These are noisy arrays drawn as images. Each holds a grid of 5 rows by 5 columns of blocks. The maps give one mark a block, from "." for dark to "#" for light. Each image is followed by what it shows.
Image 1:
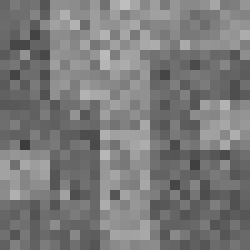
.####
.##..
..#.#
#.#..
..#..
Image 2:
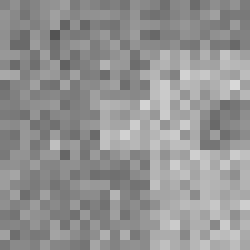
.....
...##
..##.
...##
...##
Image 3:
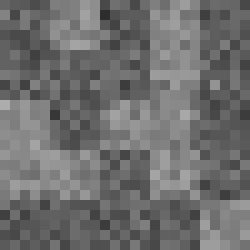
.#.#.
...#.
#.##.
##.#.
....#
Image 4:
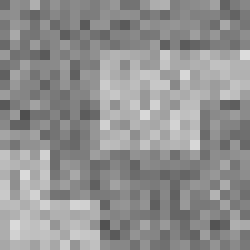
.....
..###
..##.
#....
##...
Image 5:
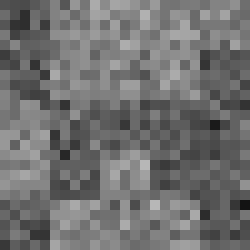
.####
.###.
#....
#.#..
.###.
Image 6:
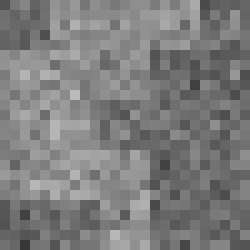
.###.
###..
##...
###..
..#..
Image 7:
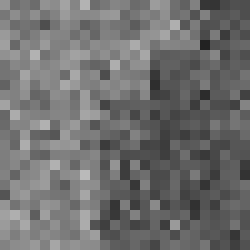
####.
###..
##...
##...
##...
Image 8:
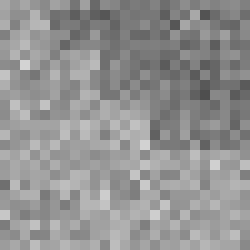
#....
##...
###..
#####
#####
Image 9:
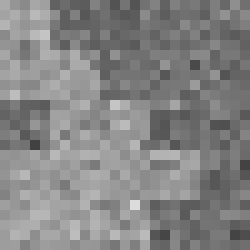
#....
##...
.##..
####.
###..
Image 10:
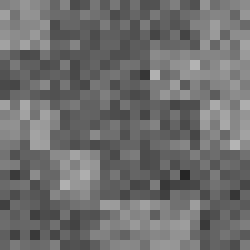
#...#
...##
#...#
.#...
..##.
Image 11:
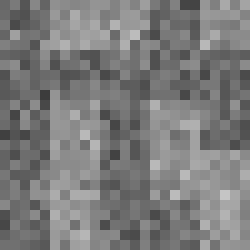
.##.#
.....
.#.#.
.#.##
.#..#
